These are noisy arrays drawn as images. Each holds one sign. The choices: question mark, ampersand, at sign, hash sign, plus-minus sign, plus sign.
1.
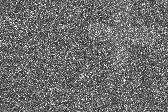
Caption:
light plus sign
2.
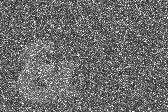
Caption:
light ampersand
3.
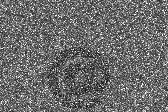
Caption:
dark at sign
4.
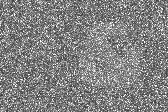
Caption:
light ampersand
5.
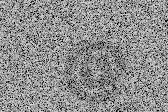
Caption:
dark at sign
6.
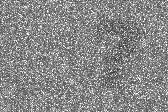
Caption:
dark question mark
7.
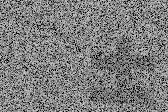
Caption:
dark plus-minus sign
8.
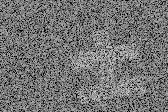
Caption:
light plus-minus sign
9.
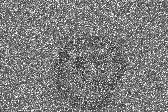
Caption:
dark at sign
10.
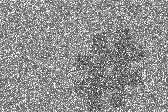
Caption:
dark hash sign
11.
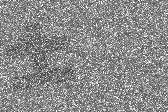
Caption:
dark plus-minus sign
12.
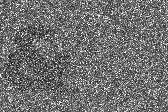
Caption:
dark ampersand
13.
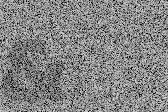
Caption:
dark ampersand
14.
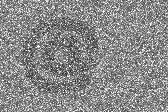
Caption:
dark at sign
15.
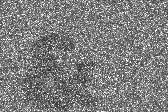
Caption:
dark ampersand
